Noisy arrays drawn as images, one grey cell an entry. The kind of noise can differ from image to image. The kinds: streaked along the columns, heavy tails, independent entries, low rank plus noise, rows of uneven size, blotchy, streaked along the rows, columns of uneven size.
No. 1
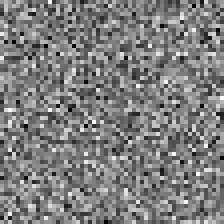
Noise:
independent entries
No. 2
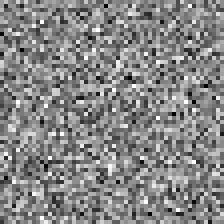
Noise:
independent entries
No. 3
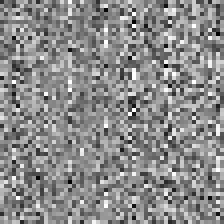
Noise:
columns of uneven size
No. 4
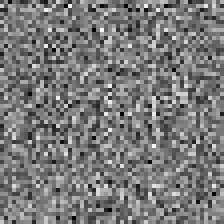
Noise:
low rank plus noise
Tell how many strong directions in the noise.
five to eight
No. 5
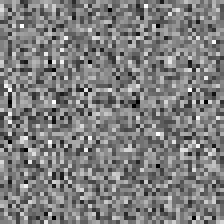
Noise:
low rank plus noise
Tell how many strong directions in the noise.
two
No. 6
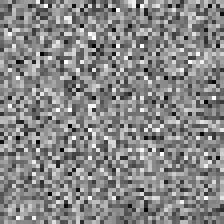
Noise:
low rank plus noise
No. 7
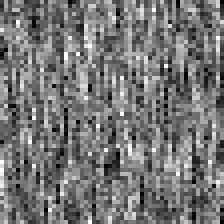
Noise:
streaked along the columns
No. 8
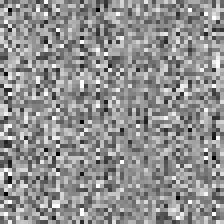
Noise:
columns of uneven size
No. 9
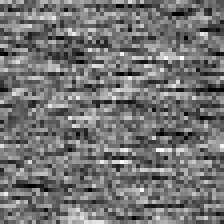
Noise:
streaked along the rows
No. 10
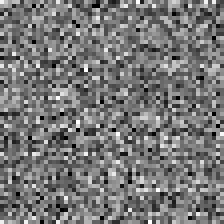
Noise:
low rank plus noise
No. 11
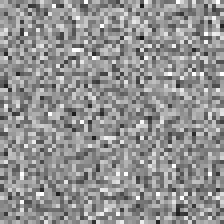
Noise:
low rank plus noise
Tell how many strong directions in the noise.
two
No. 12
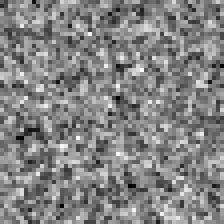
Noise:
blotchy
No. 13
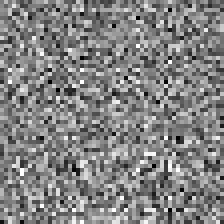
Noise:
low rank plus noise
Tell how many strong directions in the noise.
three or four
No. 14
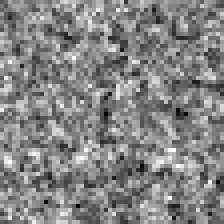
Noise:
blotchy
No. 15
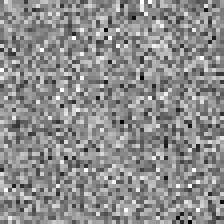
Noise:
independent entries
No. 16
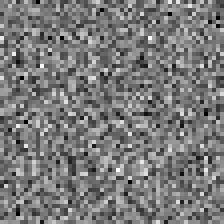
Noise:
low rank plus noise
